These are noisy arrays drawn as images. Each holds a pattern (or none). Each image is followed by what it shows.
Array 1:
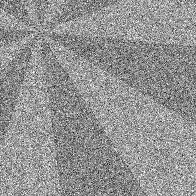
spokes from one point
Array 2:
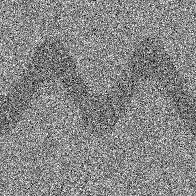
a wavy band
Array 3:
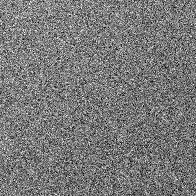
a smooth slope
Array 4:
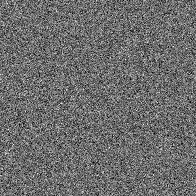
only noise
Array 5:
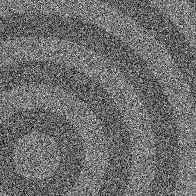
rings round one point
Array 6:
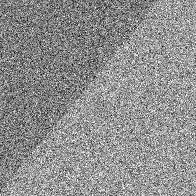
a sharp edge
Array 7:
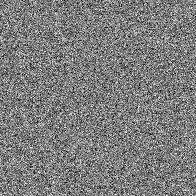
only noise
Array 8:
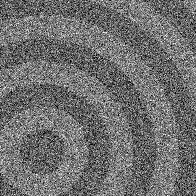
rings round one point
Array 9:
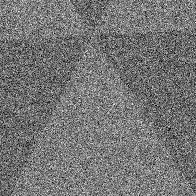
spokes from one point
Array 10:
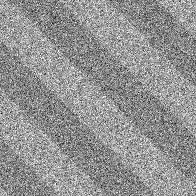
diagonal stripes
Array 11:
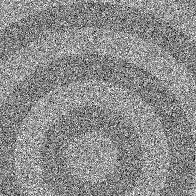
rings round one point
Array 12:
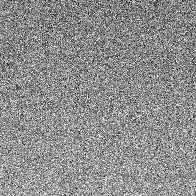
a smooth slope
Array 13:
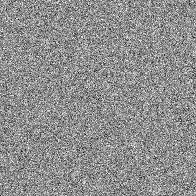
only noise
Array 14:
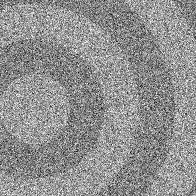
rings round one point
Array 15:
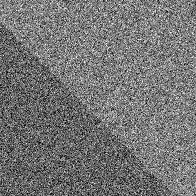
a sharp edge
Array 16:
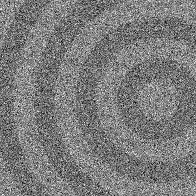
rings round one point
